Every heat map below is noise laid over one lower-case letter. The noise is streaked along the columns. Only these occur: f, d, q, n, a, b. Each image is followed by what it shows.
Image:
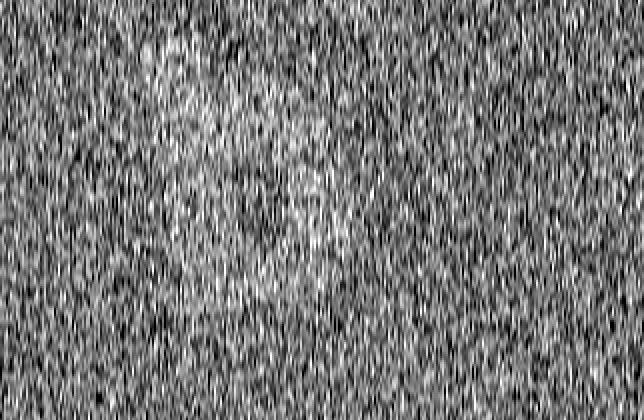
b
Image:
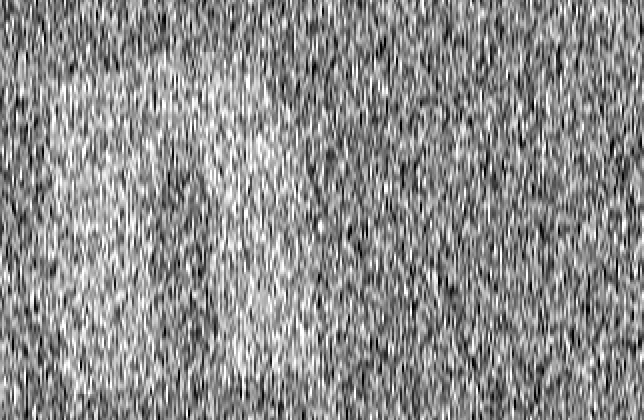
n
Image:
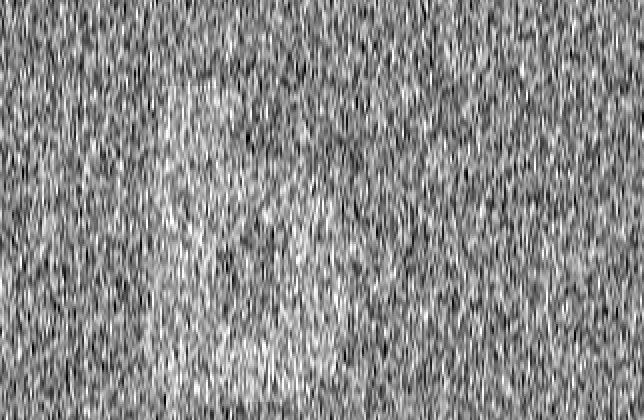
b
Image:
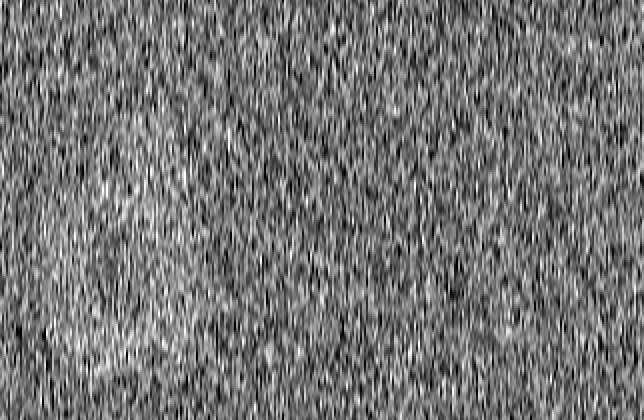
d
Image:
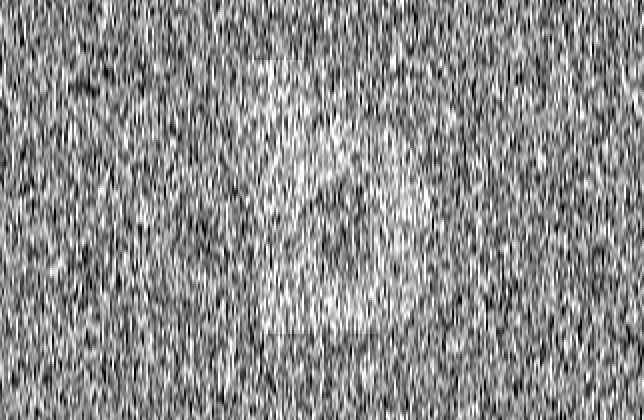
b
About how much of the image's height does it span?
two thirds
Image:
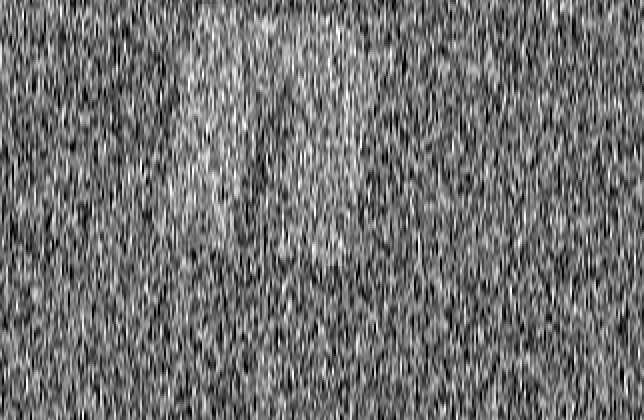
n
